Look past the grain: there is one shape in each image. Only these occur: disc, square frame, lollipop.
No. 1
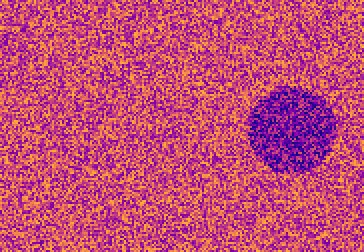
disc
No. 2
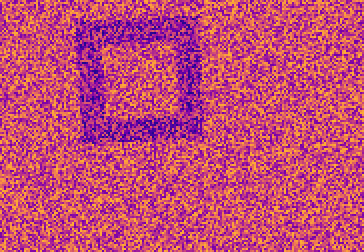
square frame
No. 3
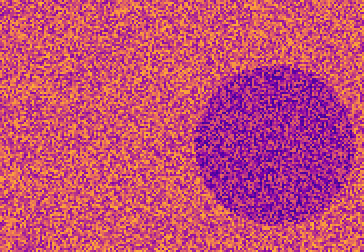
disc
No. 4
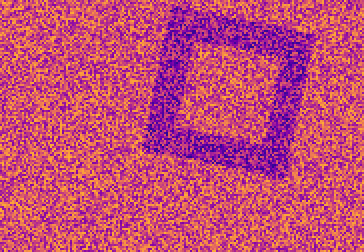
square frame
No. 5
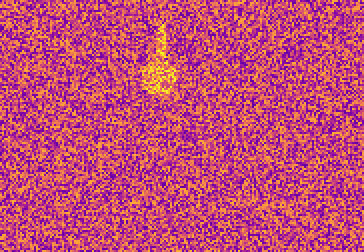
lollipop
